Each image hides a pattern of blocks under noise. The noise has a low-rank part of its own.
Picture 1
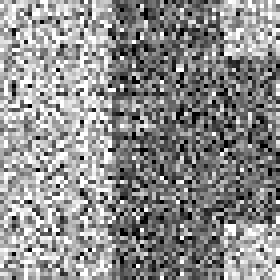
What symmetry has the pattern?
top and bottom mirror each other
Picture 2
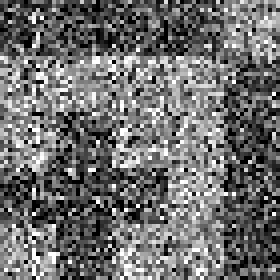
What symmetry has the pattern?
mirrored about the diagonal from the bottom left
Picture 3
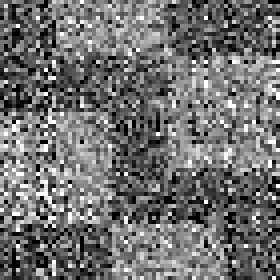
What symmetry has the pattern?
the same after a half turn
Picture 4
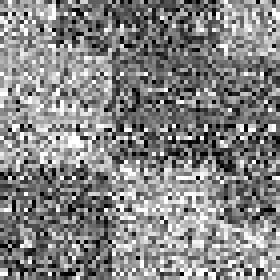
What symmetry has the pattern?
mirrored about the diagonal from the bottom left
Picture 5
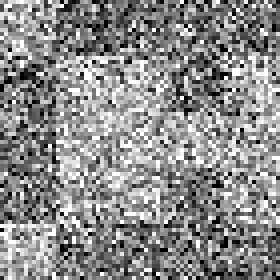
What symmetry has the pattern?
top and bottom mirror each other
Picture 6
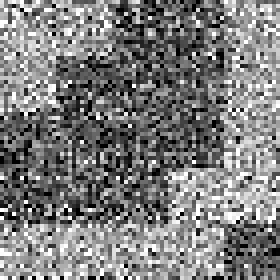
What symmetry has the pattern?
mirrored about the diagonal from the top left
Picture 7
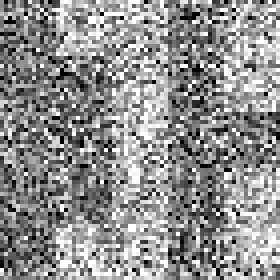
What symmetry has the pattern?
top and bottom mirror each other
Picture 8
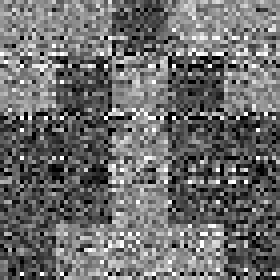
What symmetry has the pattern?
left and right mirror each other
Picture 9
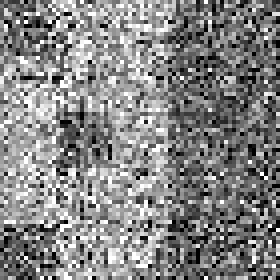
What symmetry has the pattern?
top and bottom mirror each other
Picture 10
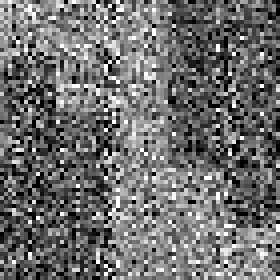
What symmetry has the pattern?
the same after a half turn
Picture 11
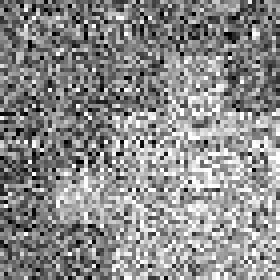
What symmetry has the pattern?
mirrored about the diagonal from the top left
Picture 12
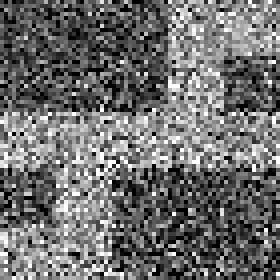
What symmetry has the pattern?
the same after a half turn
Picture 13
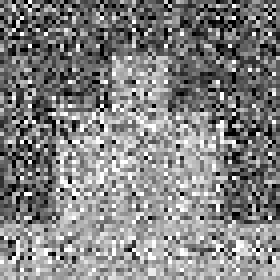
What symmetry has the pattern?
left and right mirror each other
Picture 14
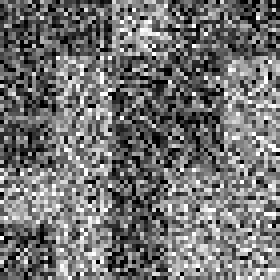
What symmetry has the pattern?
no symmetry
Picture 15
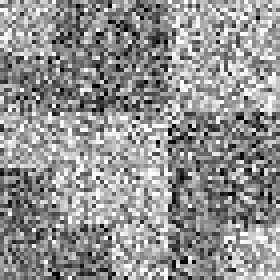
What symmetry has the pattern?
mirrored about the diagonal from the bottom left
